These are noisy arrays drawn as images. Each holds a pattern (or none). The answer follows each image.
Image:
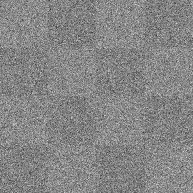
a checkerboard
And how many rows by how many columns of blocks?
4 by 4
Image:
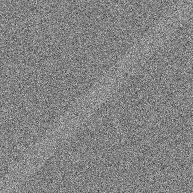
a diagonal band
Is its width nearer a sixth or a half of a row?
a sixth
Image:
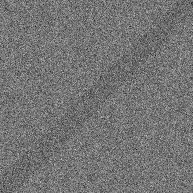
a diagonal band
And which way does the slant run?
bottom left to top right
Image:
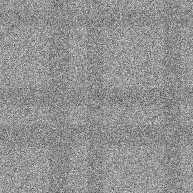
bands of rows crossing bands of columns
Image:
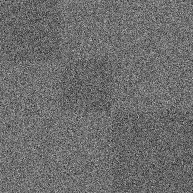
blocks along the diagonal
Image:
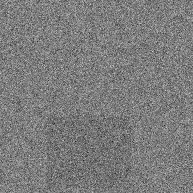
one block
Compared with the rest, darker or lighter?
darker
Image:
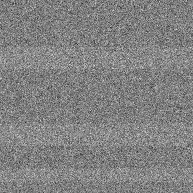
bands of rows
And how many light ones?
3
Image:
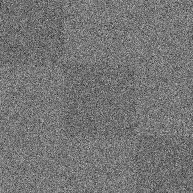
blocks along the diagonal
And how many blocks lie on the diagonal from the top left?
3
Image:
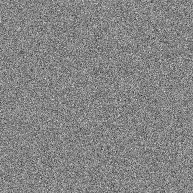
only noise
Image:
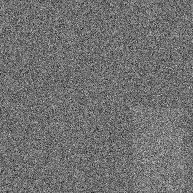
one block
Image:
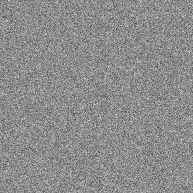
only noise
